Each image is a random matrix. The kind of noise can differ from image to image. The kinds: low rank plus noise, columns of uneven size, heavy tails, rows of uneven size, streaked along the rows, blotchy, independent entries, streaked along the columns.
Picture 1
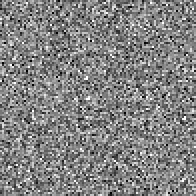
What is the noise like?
independent entries
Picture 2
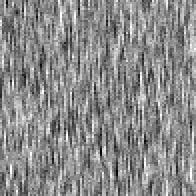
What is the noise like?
streaked along the columns
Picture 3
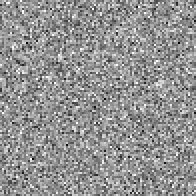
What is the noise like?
independent entries
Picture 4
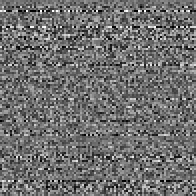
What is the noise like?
rows of uneven size
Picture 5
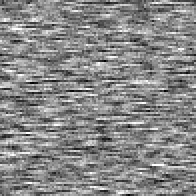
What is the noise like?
streaked along the rows
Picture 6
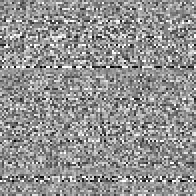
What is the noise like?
rows of uneven size
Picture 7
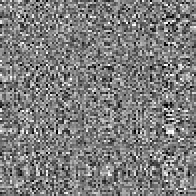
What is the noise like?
low rank plus noise
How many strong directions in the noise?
three or four
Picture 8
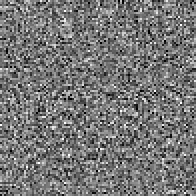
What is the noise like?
low rank plus noise
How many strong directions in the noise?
five to eight
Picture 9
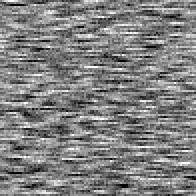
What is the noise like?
streaked along the rows
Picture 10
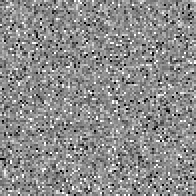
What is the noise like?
heavy tails
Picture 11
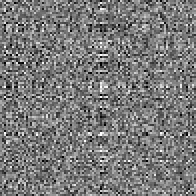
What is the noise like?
low rank plus noise
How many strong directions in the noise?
one
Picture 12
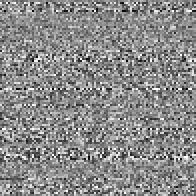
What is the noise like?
rows of uneven size
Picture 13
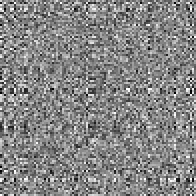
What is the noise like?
low rank plus noise
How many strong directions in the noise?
one
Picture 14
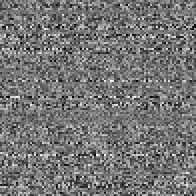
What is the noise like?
rows of uneven size
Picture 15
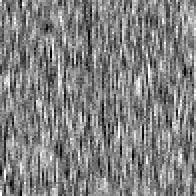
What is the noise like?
streaked along the columns
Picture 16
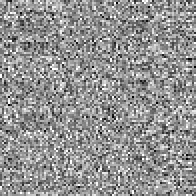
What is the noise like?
low rank plus noise
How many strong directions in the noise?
five to eight
